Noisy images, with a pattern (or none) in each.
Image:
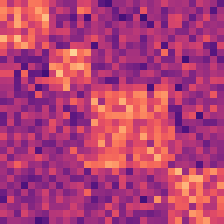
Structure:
blocks along the diagonal
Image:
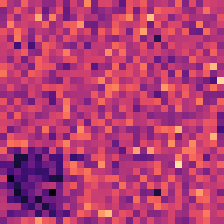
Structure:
one block
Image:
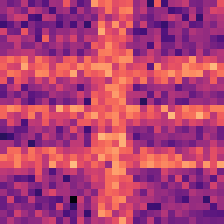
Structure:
bands of rows crossing bands of columns
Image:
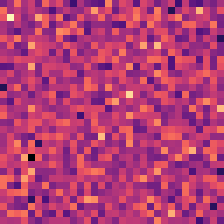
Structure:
only noise
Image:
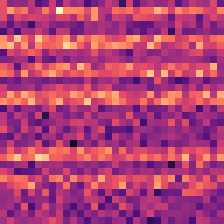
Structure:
bands of rows
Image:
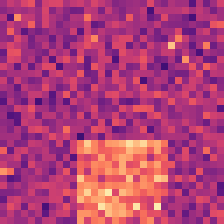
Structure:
one block
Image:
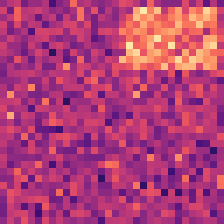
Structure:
one block
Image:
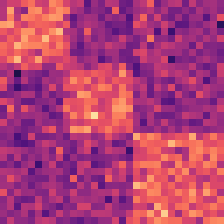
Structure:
blocks along the diagonal
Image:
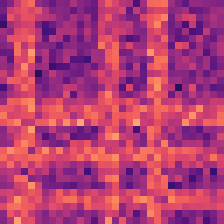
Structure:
bands of rows crossing bands of columns
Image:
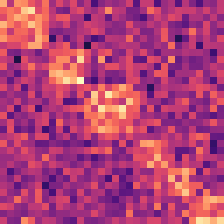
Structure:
blocks along the diagonal
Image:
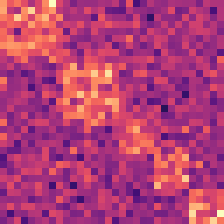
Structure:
blocks along the diagonal
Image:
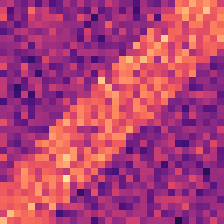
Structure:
a diagonal band
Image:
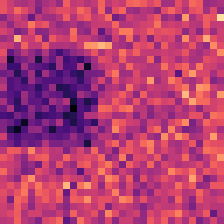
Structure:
one block
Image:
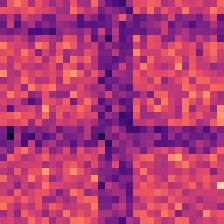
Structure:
bands of rows crossing bands of columns
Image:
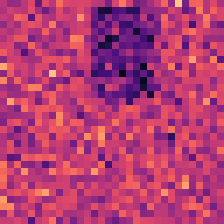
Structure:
one block
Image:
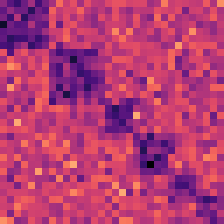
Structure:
blocks along the diagonal
